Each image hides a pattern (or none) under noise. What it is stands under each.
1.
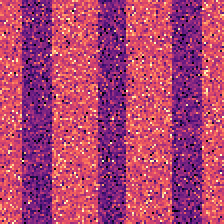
vertical stripes
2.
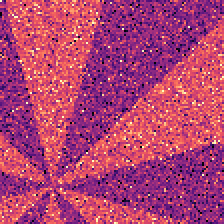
spokes from one point
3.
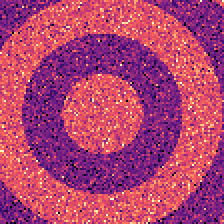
rings round one point
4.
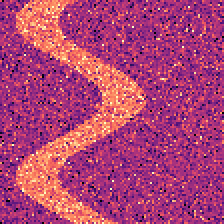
a wavy band
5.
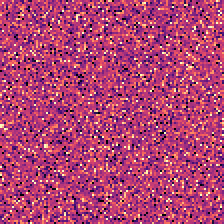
only noise
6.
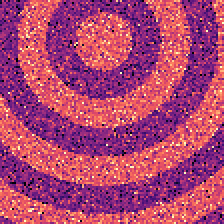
rings round one point
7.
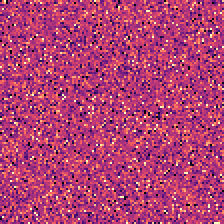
only noise
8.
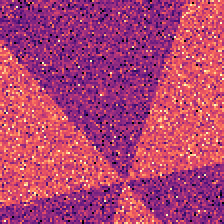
spokes from one point
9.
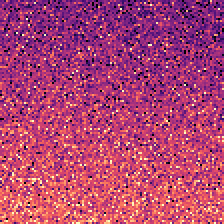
a smooth slope
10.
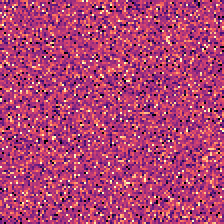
only noise
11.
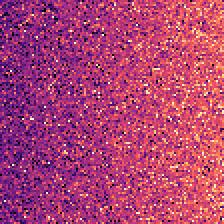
a smooth slope
